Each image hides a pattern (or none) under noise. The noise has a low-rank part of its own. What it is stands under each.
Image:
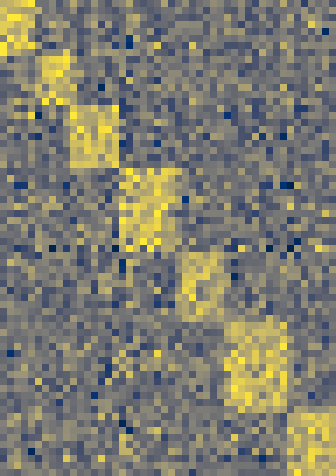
blocks along the diagonal
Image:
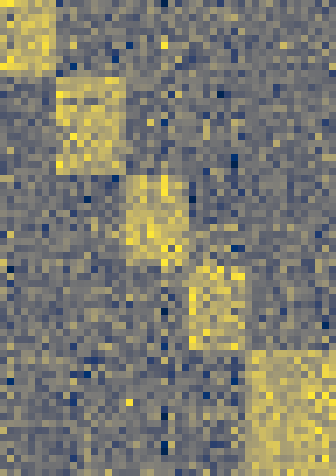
blocks along the diagonal
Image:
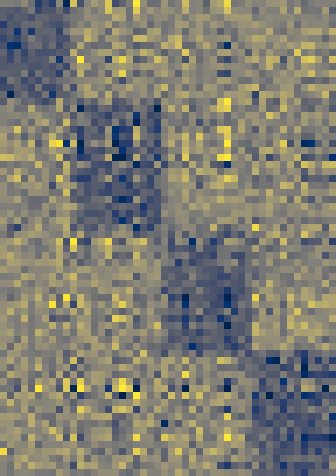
blocks along the diagonal
